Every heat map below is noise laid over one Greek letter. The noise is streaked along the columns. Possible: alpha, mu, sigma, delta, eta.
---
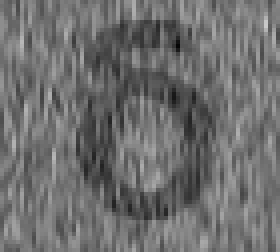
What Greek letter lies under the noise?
delta
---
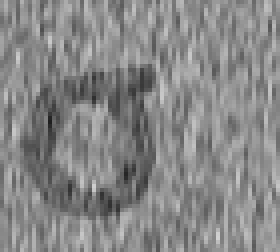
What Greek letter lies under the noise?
sigma
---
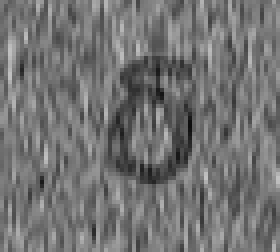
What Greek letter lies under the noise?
delta
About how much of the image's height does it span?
half
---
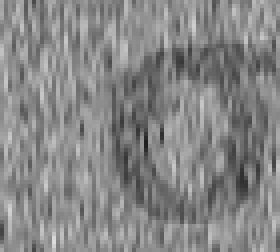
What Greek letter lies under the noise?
sigma
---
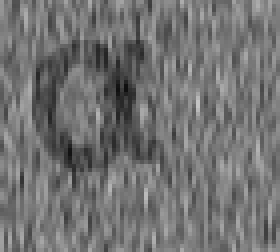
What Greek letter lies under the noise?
alpha
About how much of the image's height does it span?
half
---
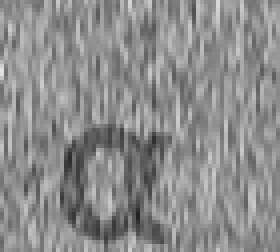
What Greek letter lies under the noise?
alpha
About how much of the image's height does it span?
half
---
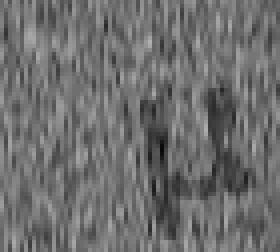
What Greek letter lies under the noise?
mu
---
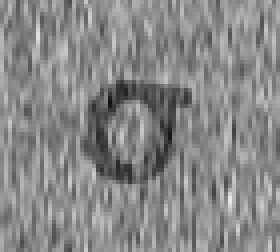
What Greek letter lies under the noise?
sigma
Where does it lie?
centre
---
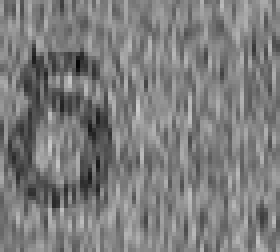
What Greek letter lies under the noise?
delta
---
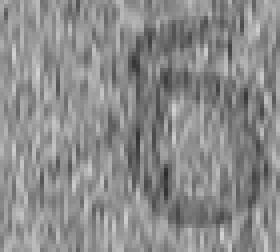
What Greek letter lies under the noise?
delta
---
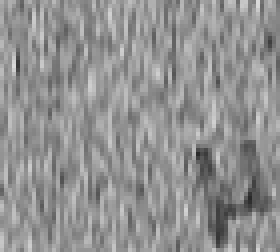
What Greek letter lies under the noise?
mu
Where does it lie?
bottom right
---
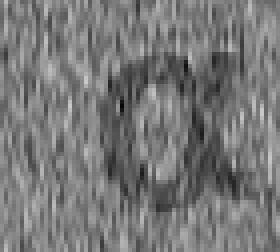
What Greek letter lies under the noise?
alpha
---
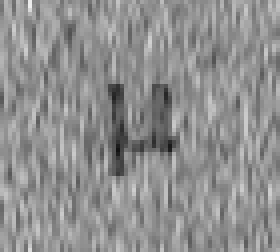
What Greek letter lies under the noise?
mu
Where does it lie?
centre
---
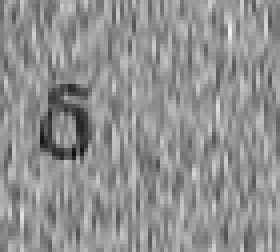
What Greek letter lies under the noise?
delta
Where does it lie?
middle left
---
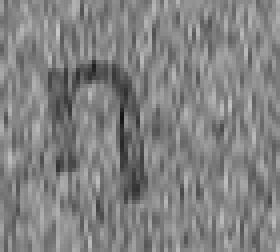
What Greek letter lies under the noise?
eta
